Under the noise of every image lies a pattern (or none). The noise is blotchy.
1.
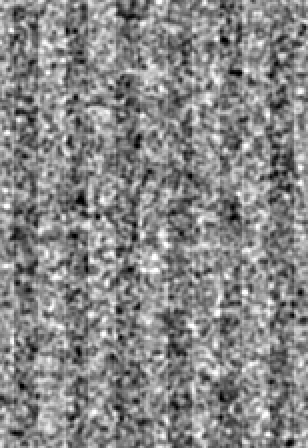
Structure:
vertical stripes
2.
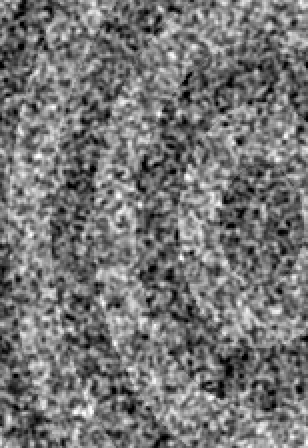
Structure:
rings round one point
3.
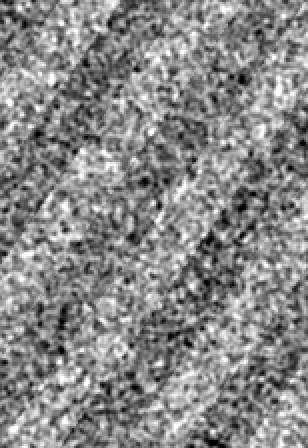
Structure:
diagonal stripes
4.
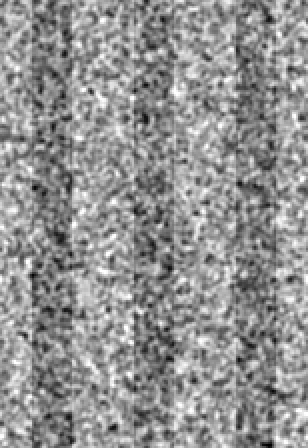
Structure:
vertical stripes
